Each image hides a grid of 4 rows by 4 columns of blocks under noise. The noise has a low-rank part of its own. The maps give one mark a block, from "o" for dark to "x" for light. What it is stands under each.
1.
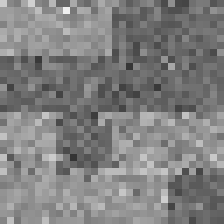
x x o o
o o o o
x o x x
x x x o
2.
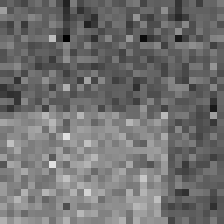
o o o o
o o o o
x x x o
x x x o
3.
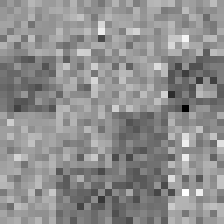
x x x x
o x x o
x x o x
x o o x
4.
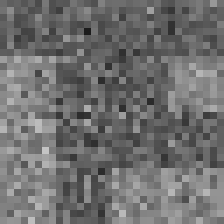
o o o o
x o o x
x o o o
x o x x
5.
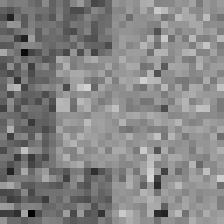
o o x x
o x x x
o x x x
o o x x
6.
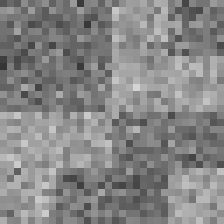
o o x o
o o x x
x x o o
x o o x
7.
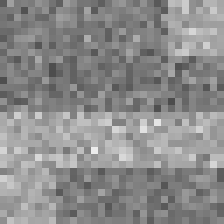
o o o x
o o o o
x x x x
x o o o
